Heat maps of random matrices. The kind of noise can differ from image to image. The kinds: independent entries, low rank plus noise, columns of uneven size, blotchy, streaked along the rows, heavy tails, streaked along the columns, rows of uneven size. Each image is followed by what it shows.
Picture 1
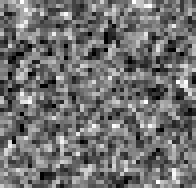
blotchy
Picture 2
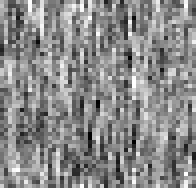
streaked along the columns
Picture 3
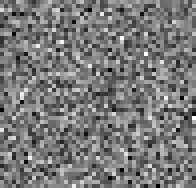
independent entries
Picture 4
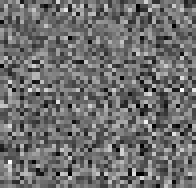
low rank plus noise
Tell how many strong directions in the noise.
three or four
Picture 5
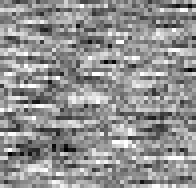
streaked along the rows
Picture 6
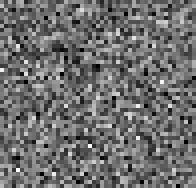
independent entries
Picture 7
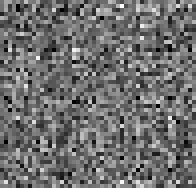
low rank plus noise
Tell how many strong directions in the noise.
three or four
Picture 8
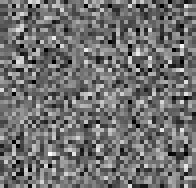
low rank plus noise
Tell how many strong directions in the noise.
three or four
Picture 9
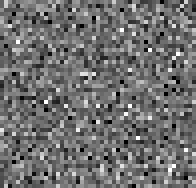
heavy tails
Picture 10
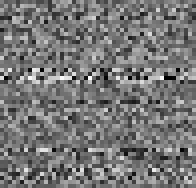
rows of uneven size
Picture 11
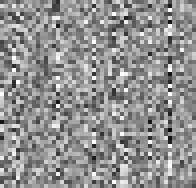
columns of uneven size
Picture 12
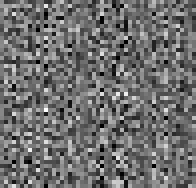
columns of uneven size
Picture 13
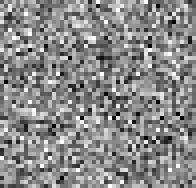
independent entries
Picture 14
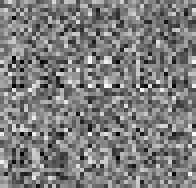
low rank plus noise
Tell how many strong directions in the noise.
one
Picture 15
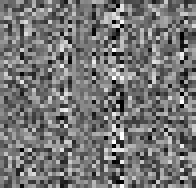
columns of uneven size
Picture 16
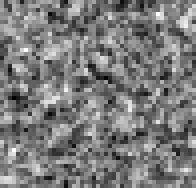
blotchy
